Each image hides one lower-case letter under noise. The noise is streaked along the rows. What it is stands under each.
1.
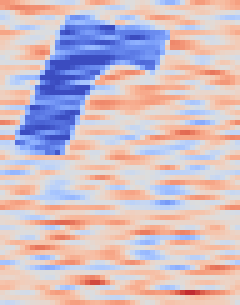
r
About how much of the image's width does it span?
two thirds
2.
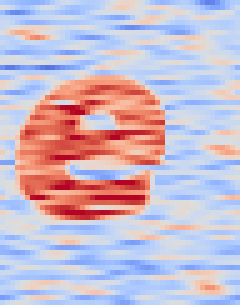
e
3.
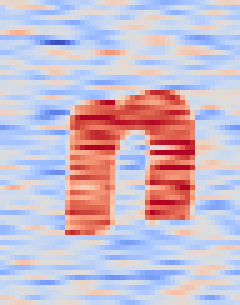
n
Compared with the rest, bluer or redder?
redder
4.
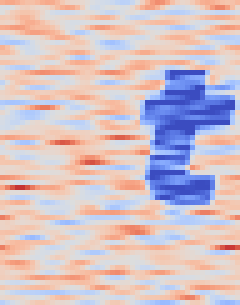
t
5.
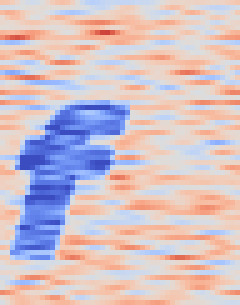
f
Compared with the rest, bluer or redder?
bluer
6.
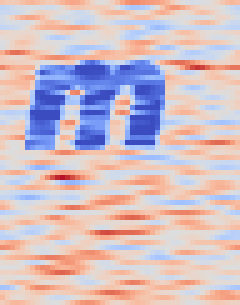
m
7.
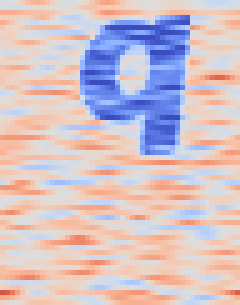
q
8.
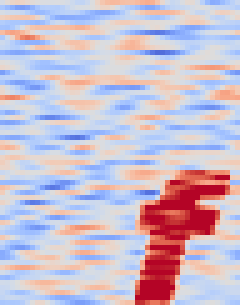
f
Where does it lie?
bottom right
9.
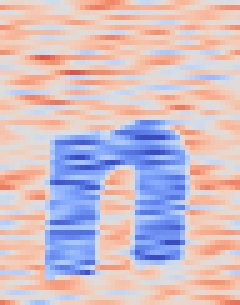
n
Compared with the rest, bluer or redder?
bluer
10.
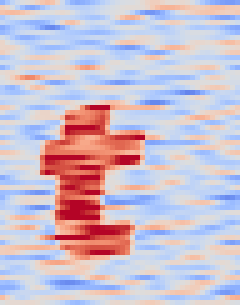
t
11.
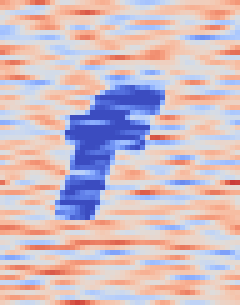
f
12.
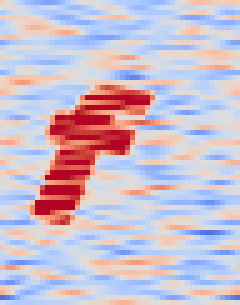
f
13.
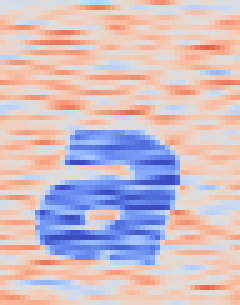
a
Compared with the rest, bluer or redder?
bluer
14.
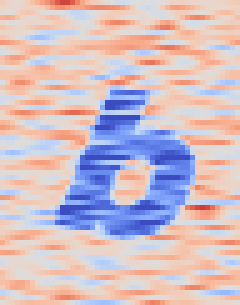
b
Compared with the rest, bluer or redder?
bluer
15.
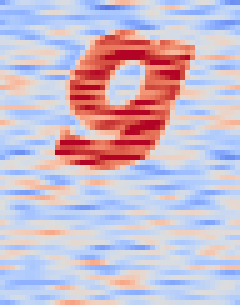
g
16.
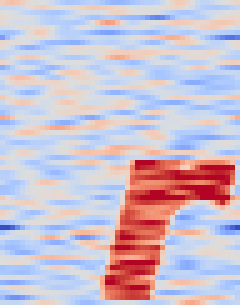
r
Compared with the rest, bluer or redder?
redder
